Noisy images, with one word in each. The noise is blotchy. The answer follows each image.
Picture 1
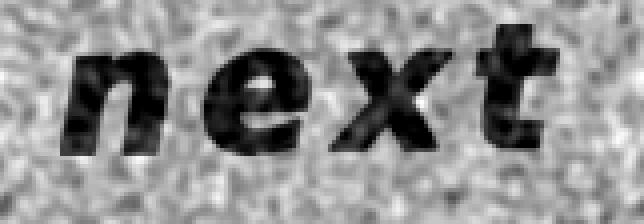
next
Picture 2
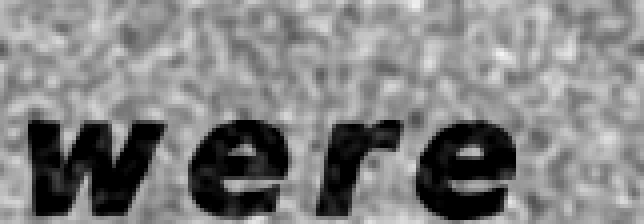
were
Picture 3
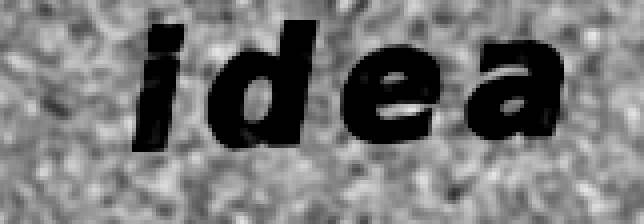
idea
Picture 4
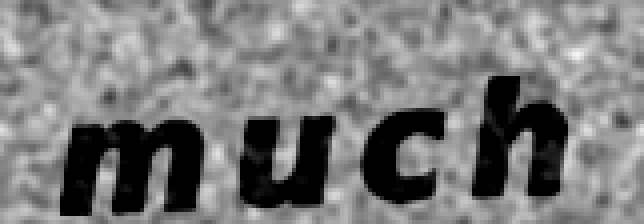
much
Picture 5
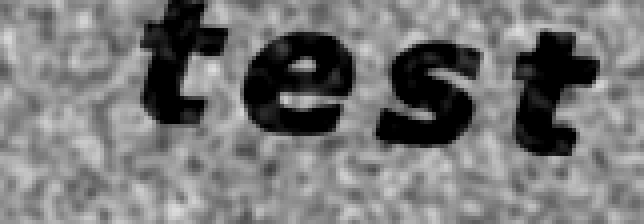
test
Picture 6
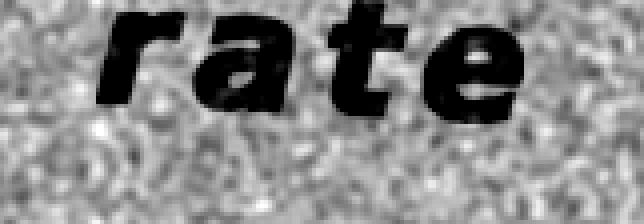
rate
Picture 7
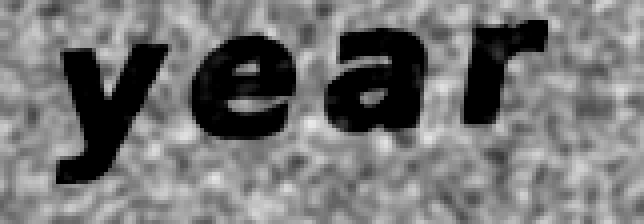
year
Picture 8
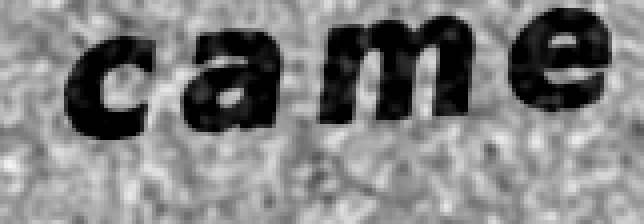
came
